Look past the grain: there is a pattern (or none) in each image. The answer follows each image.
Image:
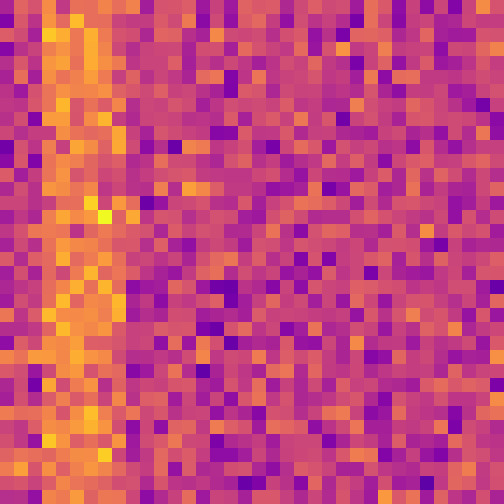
one band of columns
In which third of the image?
left
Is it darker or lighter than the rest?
lighter
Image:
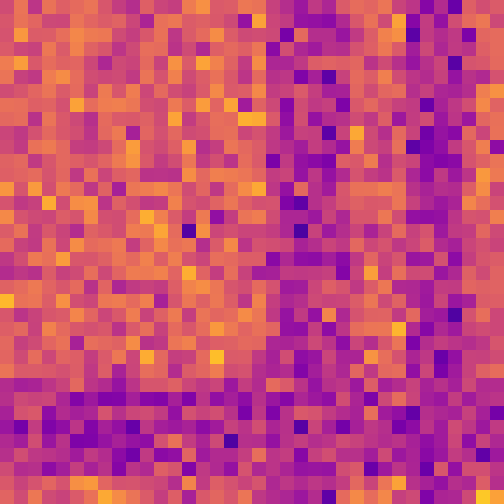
bands of rows crossing bands of columns
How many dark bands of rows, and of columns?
1 and 2
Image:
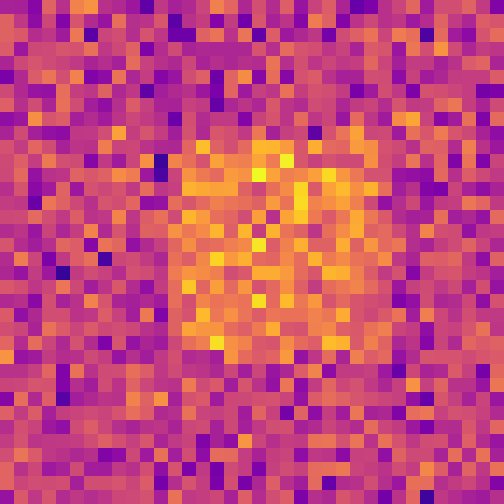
one block
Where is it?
centre
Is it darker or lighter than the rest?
lighter
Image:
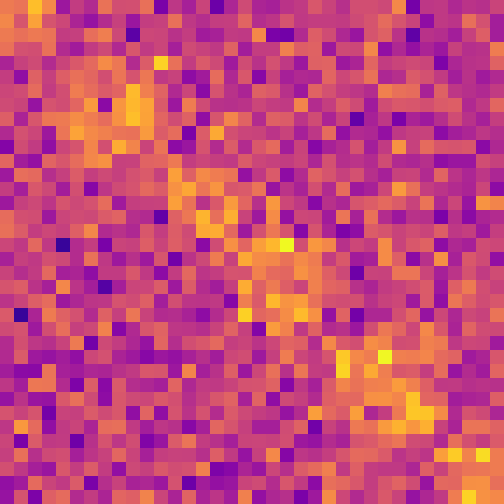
blocks along the diagonal
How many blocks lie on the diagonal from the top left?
6
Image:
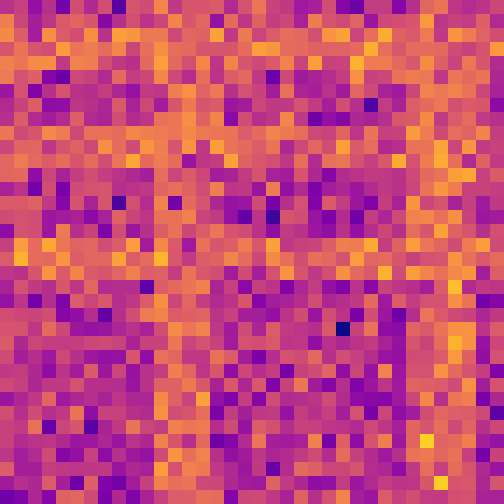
bands of rows crossing bands of columns
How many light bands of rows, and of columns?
3 and 2
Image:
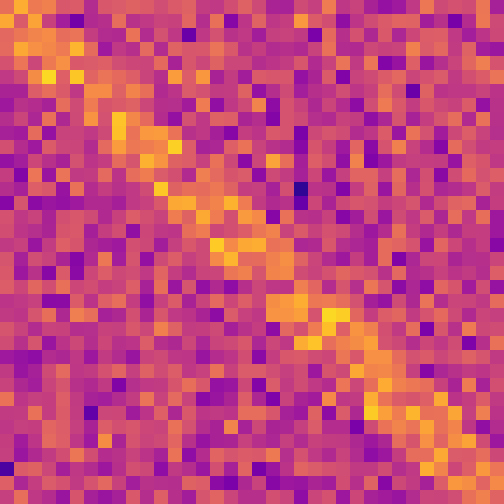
a diagonal band
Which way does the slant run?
top left to bottom right
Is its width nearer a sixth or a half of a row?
a sixth
